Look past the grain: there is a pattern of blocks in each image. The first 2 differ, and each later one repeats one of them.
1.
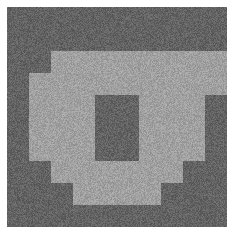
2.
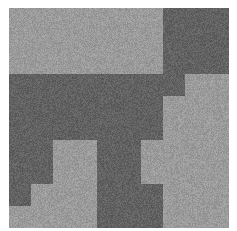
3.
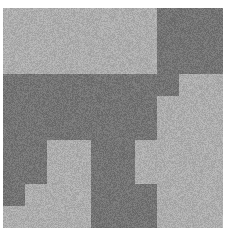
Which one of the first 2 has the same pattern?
2
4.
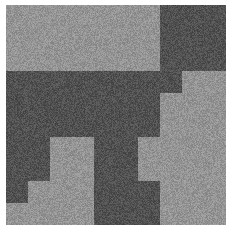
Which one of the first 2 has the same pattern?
2
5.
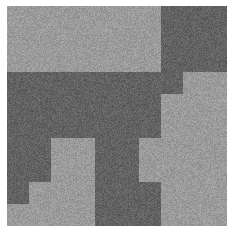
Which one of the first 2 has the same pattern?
2
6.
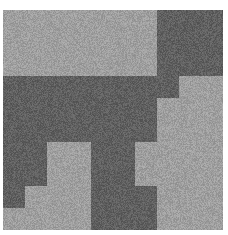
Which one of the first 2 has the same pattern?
2
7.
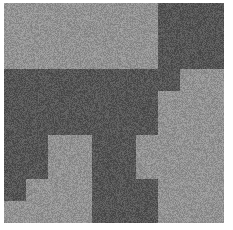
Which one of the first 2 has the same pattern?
2
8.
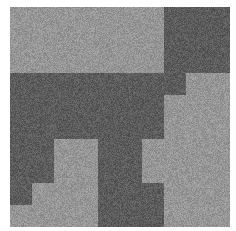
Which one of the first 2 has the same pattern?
2
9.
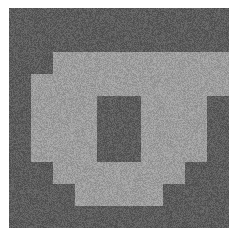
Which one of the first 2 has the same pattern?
1
